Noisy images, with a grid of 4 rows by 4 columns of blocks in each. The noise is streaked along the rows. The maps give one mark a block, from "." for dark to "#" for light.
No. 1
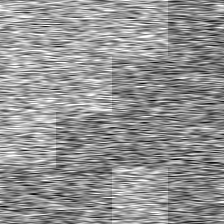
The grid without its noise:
# # # .
# # . .
# . . .
. . # .
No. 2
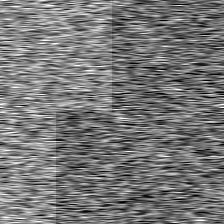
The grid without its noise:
# # . .
# # . .
# . . .
# . . .
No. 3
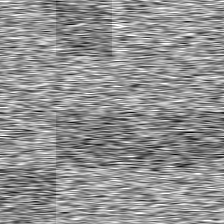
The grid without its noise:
# . # #
# # # #
# . . .
. # # #
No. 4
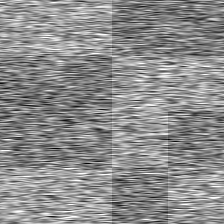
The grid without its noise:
# # . .
. . # #
. . # .
# # . #
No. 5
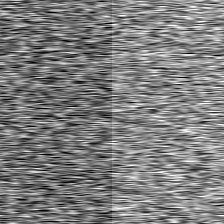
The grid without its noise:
. . # #
. . # #
. . # #
. . # #
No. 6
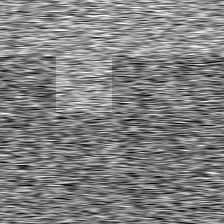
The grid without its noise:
# # # #
. # . .
. . . .
. . . .
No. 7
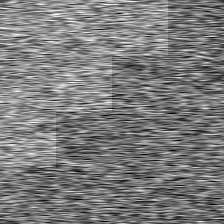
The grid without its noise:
# # # .
# # . .
# . . .
. . . .
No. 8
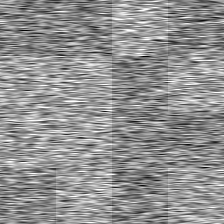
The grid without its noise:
. . # .
# # . #
# # . .
. # . #
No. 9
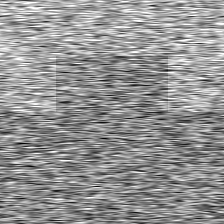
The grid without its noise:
# # # #
# . . #
. . . .
. . . .
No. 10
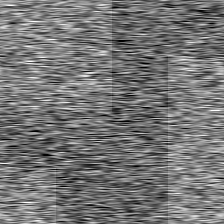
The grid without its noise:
# # . .
# # . #
. . . #
# . . #
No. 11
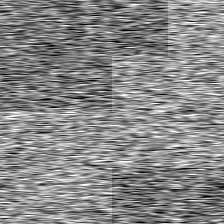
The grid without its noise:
. . . #
. . # #
# # # #
# # . .
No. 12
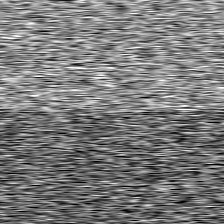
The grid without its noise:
# # # #
# # # #
. . . .
. . . .
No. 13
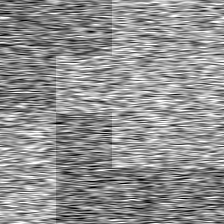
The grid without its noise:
. . # #
. # # #
# . # #
# . . .
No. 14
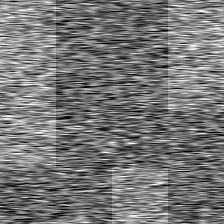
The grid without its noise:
# . . #
# . . #
# . . .
. . # .
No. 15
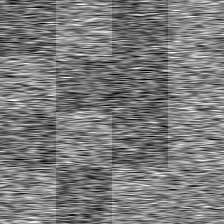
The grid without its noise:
. # . #
# . . #
. # . #
# . # #
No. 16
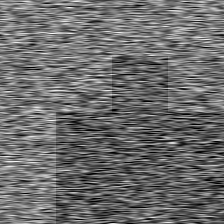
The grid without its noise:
# # # #
# # . #
# . . .
# . . .
